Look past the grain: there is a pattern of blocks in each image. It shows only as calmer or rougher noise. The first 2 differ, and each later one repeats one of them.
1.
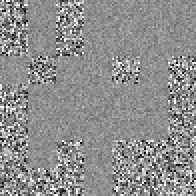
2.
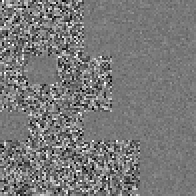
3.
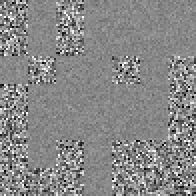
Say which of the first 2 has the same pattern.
1
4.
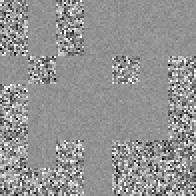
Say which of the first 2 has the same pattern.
1
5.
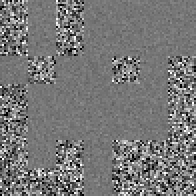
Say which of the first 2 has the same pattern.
1
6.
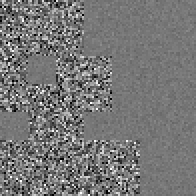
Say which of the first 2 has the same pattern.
2
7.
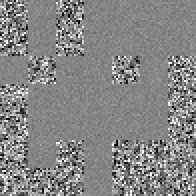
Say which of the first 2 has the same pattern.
1
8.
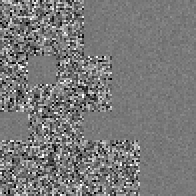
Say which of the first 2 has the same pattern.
2
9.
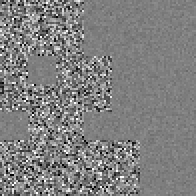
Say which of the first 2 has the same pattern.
2
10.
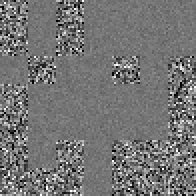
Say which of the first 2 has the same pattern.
1
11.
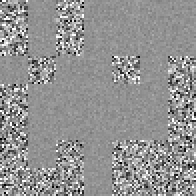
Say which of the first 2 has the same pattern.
1
